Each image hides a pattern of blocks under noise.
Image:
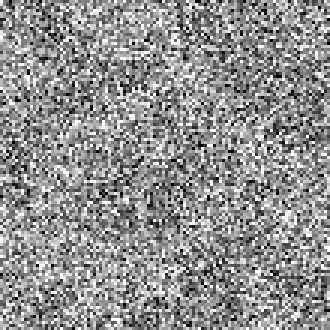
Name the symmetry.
mirrored about the diagonal from the bottom left
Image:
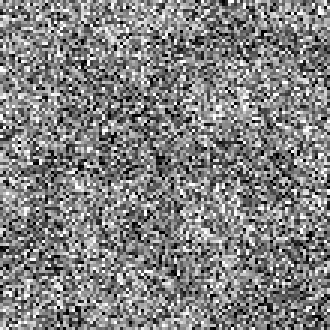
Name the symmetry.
mirrored about the diagonal from the top left
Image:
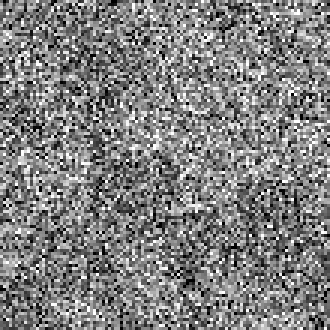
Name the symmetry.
mirrored about the diagonal from the bottom left
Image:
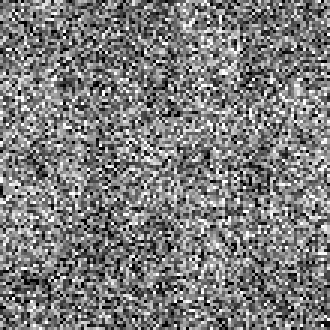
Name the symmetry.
top and bottom mirror each other
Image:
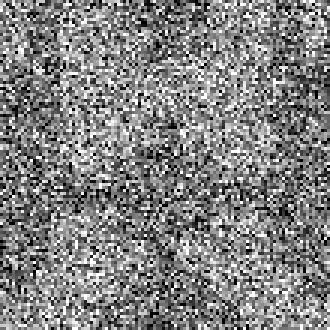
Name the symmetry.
left and right mirror each other
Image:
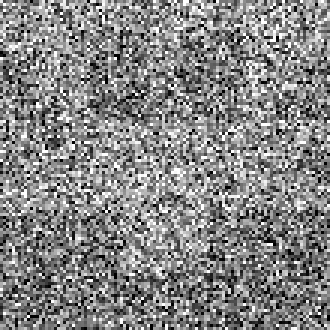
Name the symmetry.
left and right mirror each other
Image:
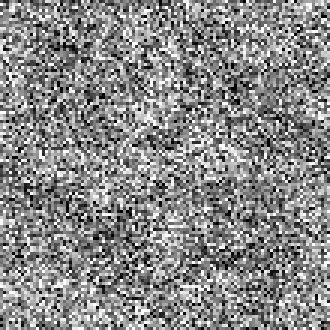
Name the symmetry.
the same after a half turn
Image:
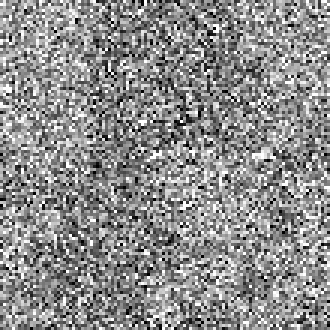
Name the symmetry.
no symmetry
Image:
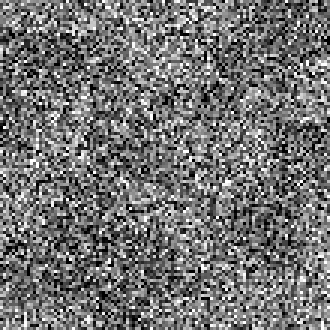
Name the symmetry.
no symmetry
